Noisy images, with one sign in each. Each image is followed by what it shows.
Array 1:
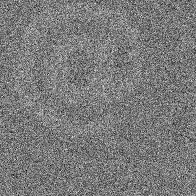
at sign
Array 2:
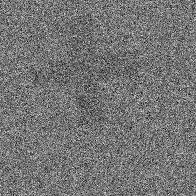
plus sign
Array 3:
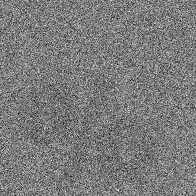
percent sign
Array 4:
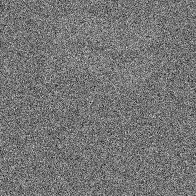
approximately sign
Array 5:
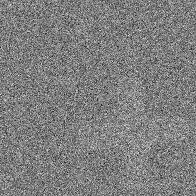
plus sign
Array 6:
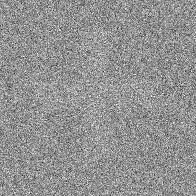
plus sign
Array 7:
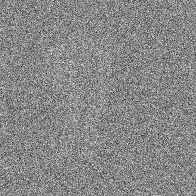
pilcrow
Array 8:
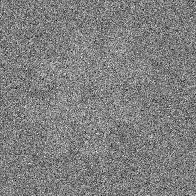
hash sign
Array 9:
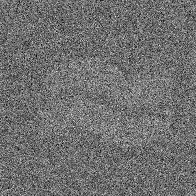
approximately sign
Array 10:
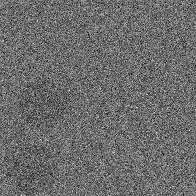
colon
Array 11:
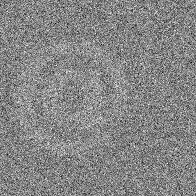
at sign
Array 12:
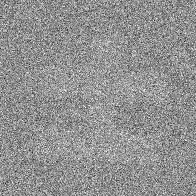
plus-minus sign
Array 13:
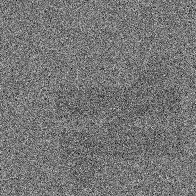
not-equal sign
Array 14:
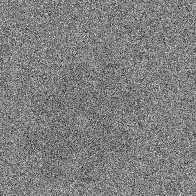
hash sign
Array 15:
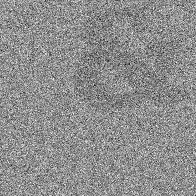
ampersand
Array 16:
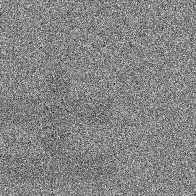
plus-minus sign
